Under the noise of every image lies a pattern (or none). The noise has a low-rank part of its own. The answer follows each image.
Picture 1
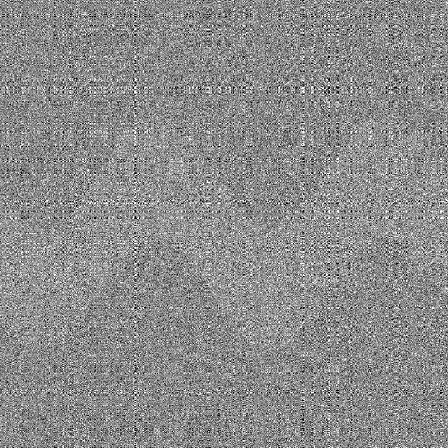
a wavy band
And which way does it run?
left to right
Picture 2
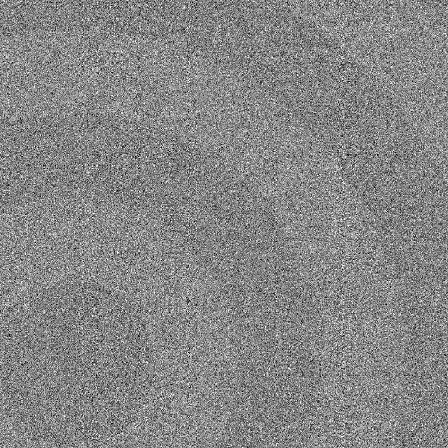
rings round one point
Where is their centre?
bottom left
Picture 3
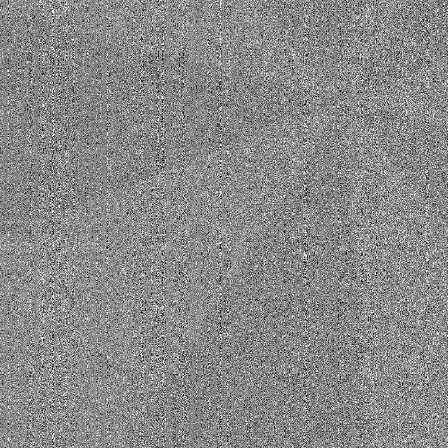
spokes from one point
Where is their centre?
top right
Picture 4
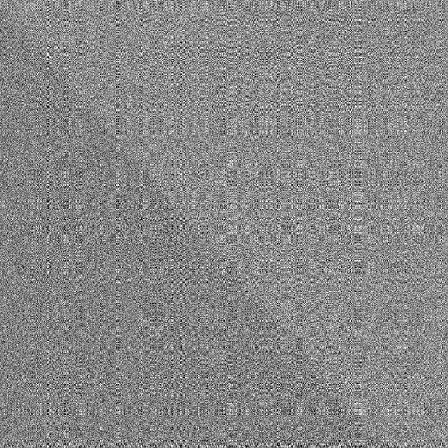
a sharp edge
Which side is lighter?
top right
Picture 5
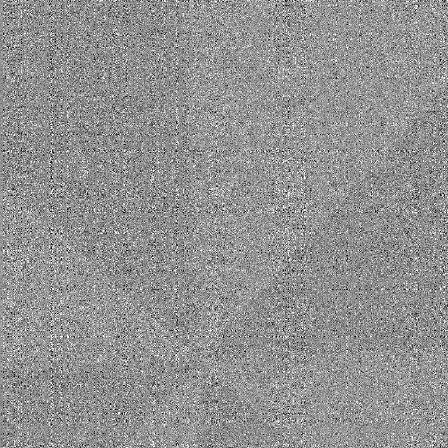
spokes from one point
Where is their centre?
bottom middle
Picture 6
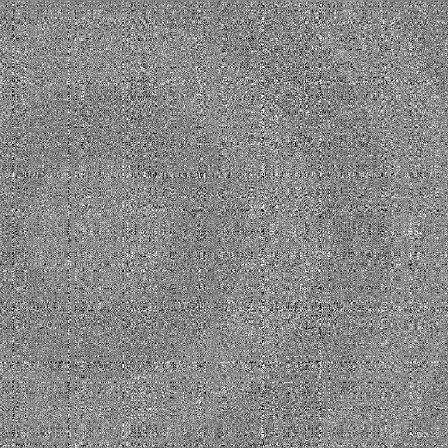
rings round one point
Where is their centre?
middle left
